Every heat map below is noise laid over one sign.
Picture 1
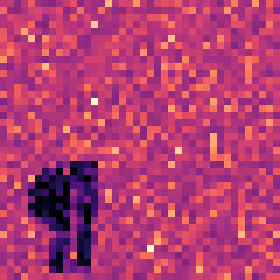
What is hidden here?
dark pilcrow, bottom left
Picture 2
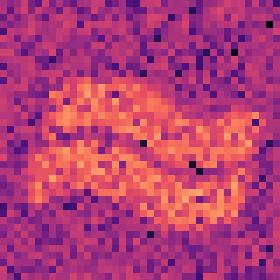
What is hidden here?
light approximately sign
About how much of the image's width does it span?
nearly all
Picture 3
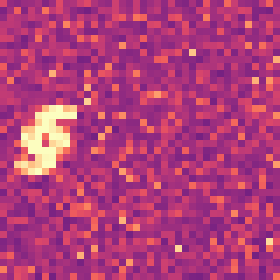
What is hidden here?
light section sign, middle left
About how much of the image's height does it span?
a quarter
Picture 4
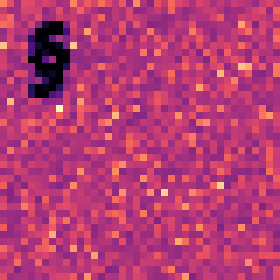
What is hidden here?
dark section sign, top left
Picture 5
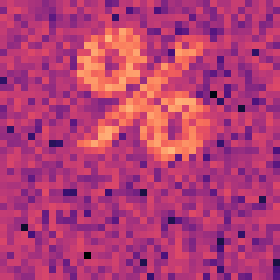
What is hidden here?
light percent sign
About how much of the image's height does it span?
half
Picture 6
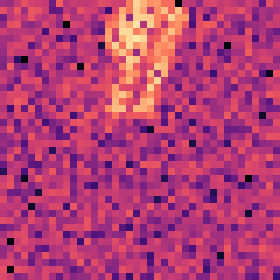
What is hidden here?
light pilcrow, top middle
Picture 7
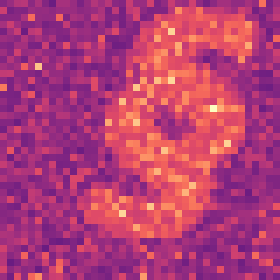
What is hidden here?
light section sign
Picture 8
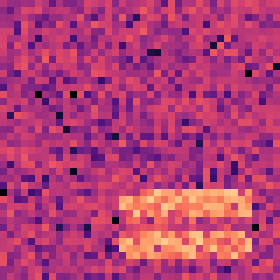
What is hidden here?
light equals sign
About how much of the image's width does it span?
half
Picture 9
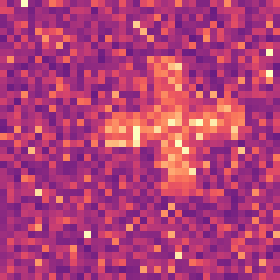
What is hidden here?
light plus sign
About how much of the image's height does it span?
half
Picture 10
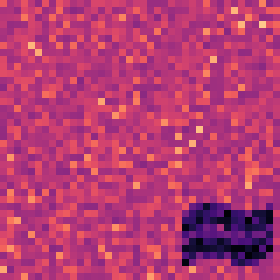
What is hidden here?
dark approximately sign, bottom right
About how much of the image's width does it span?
a third
